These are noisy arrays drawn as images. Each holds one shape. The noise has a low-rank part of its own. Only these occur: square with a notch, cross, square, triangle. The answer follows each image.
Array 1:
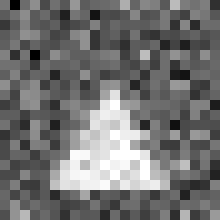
triangle
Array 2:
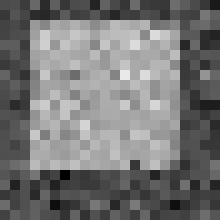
square
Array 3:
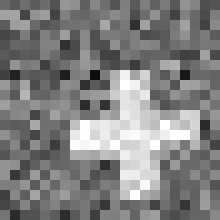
cross
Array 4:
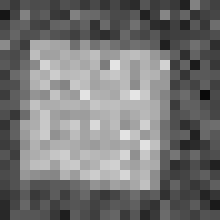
square
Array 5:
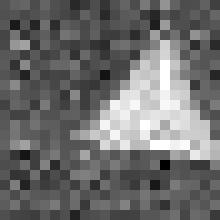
triangle
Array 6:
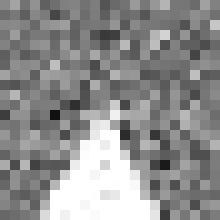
triangle
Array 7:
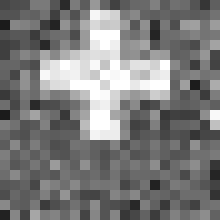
cross
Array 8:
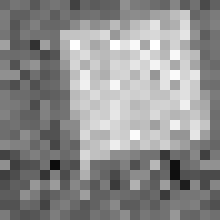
square
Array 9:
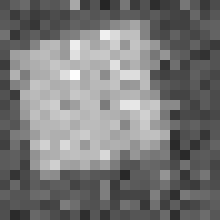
square
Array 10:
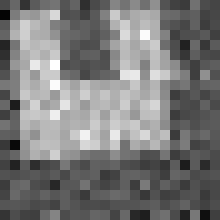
square with a notch
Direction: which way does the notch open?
up
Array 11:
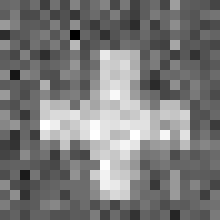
cross
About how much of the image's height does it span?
two thirds
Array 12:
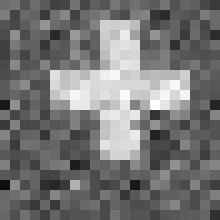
cross
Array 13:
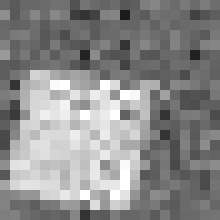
square
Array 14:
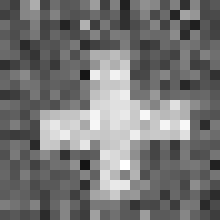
cross
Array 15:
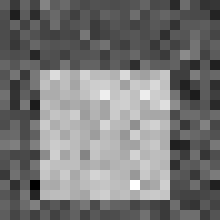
square
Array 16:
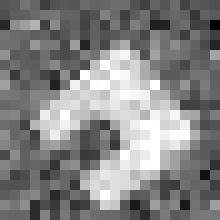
square with a notch
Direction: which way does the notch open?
down and left
